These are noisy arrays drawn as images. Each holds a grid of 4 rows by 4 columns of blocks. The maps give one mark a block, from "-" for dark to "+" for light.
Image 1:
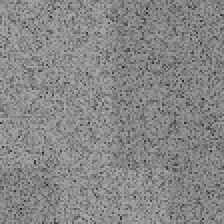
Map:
+ + - -
+ + - -
+ + - -
- + + -
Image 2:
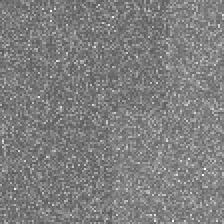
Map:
- - - +
- - - +
- - + +
- - + +
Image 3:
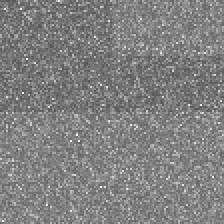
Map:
- - + +
- - - -
+ + + +
+ + + +
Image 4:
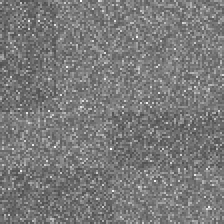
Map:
- + + +
- + + +
+ + - -
- - + +
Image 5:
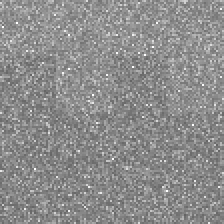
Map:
+ + + +
- + - +
- - - -
- - - -
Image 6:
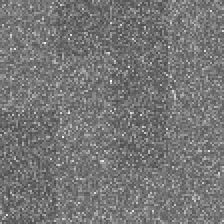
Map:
+ - - +
+ + - +
- + - +
- + + +
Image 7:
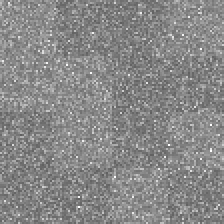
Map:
+ - - +
+ + - -
- + - +
- - + -
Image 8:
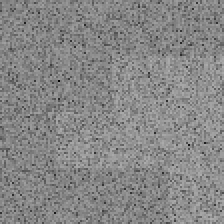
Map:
- - - -
- - + +
- + + +
- - - +
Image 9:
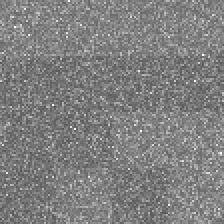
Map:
+ + + +
- - - -
- - + +
- + - +
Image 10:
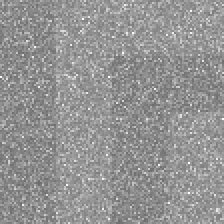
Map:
- + + +
- + - -
- + - +
- + - +
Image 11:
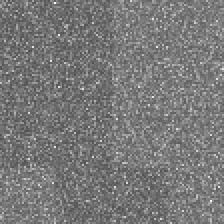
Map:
- - + +
- - + +
- - + +
+ - - +
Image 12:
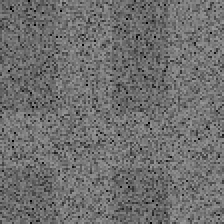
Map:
- + - +
- + - +
+ + + +
- + - +
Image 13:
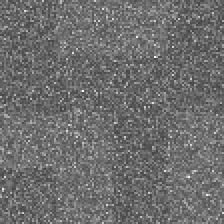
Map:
- + + -
- - - -
+ + - +
- + - +
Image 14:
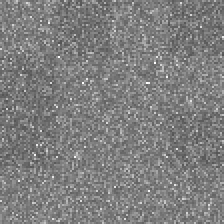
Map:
+ - + -
- + + +
- + + -
+ + + +
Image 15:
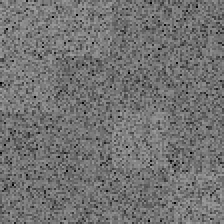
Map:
+ + - -
+ - - -
- - + -
- - - +
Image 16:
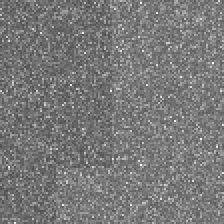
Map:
- - + +
- - + +
- - + +
- + + +
